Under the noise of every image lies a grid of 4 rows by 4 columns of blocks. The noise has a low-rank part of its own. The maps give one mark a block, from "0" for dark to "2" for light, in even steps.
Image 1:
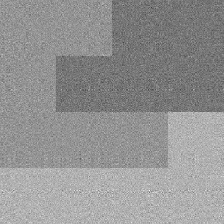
1100
1000
1112
2222
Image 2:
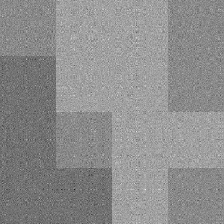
1221
0221
0122
0021
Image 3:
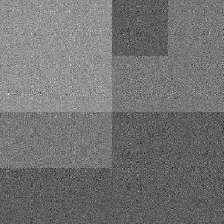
2201
2211
1100
0000
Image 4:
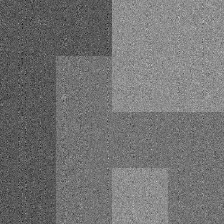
0022
0122
0111
0121
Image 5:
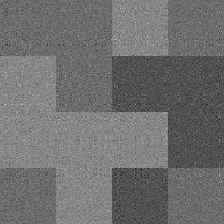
1121
2100
2220
1201
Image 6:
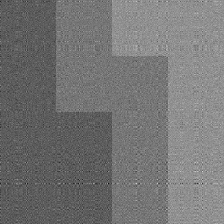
0122
0112
0012
0012
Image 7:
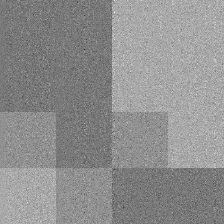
0022
0022
1012
2100
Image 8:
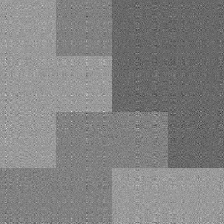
2100
2200
2110
1122
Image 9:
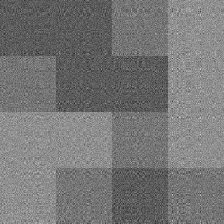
0012
1002
2212
2101
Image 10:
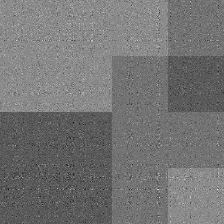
2221
2210
0011
0012
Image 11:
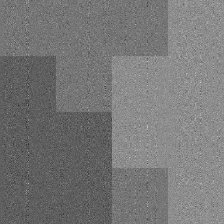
1112
0122
0022
0012
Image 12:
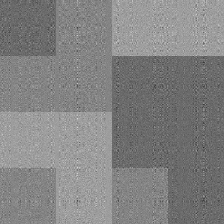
0122
1100
2200
1210
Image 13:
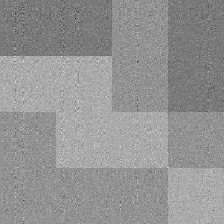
0010
2210
1221
1112
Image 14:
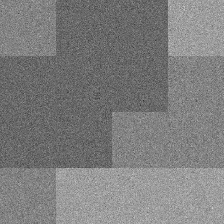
1002
0001
0011
1222
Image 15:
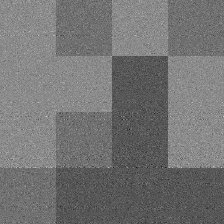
2121
2202
2102
1000
